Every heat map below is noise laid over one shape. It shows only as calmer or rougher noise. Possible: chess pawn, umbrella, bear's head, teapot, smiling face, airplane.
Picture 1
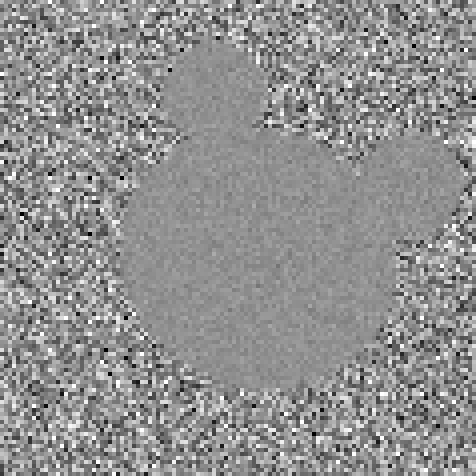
calm bear's head
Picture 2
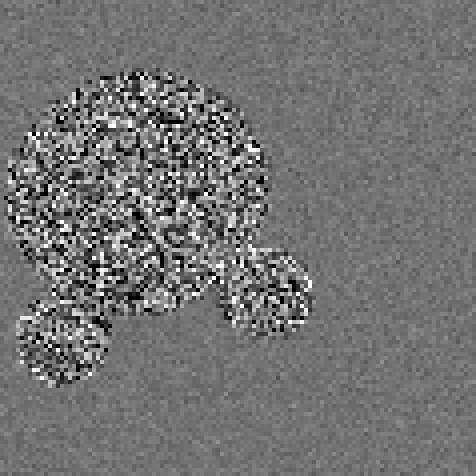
rough bear's head
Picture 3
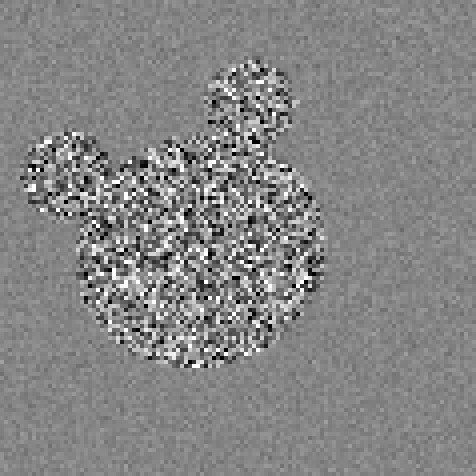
rough bear's head
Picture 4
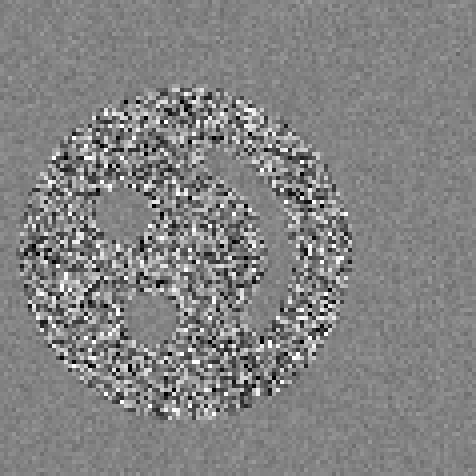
rough smiling face
